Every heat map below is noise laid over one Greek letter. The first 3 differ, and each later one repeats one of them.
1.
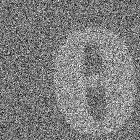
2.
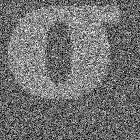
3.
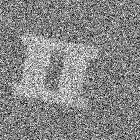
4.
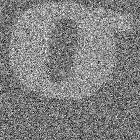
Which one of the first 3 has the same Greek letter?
2
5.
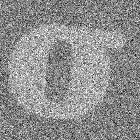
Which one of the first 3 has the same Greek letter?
2
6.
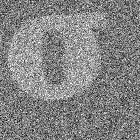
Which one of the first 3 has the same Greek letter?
2
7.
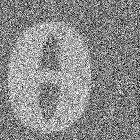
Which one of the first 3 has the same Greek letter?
1
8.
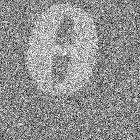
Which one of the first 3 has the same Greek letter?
1
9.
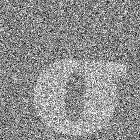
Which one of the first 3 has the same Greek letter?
2
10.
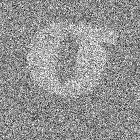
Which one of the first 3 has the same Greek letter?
2
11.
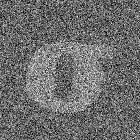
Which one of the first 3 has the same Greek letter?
2
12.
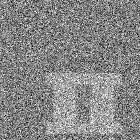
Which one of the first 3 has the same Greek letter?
3
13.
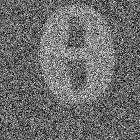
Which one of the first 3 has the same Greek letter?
1
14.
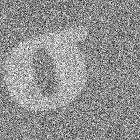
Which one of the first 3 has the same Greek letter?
2
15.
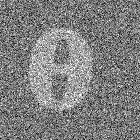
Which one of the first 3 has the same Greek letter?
1
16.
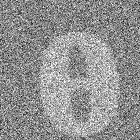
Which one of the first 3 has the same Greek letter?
1
